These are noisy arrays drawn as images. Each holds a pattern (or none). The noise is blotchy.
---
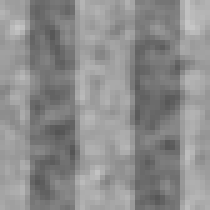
vertical stripes
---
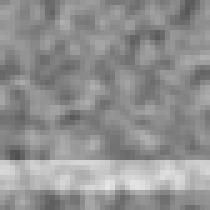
one horizontal stripe
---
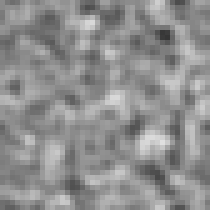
only noise
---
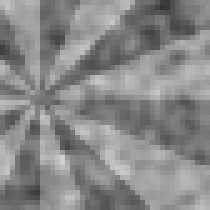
spokes from one point
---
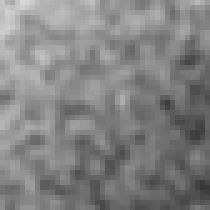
a smooth slope
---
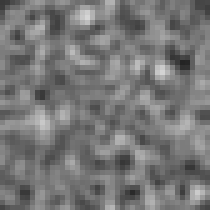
only noise
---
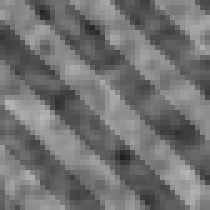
diagonal stripes
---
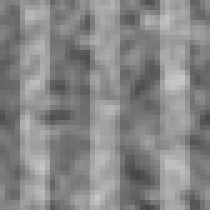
vertical stripes
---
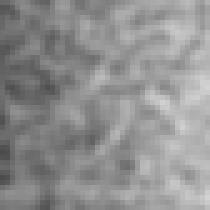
a smooth slope
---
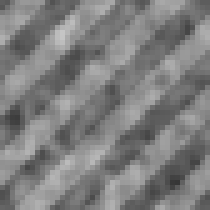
diagonal stripes
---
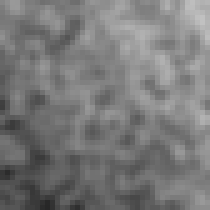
a smooth slope
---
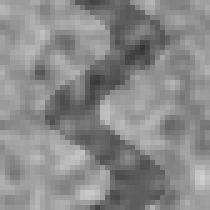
a wavy band
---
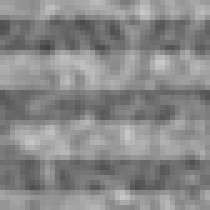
horizontal stripes
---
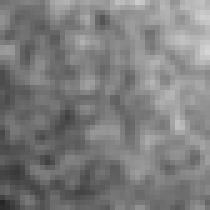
a smooth slope
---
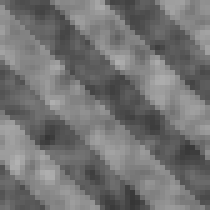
diagonal stripes
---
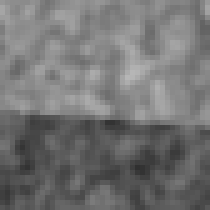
a sharp edge
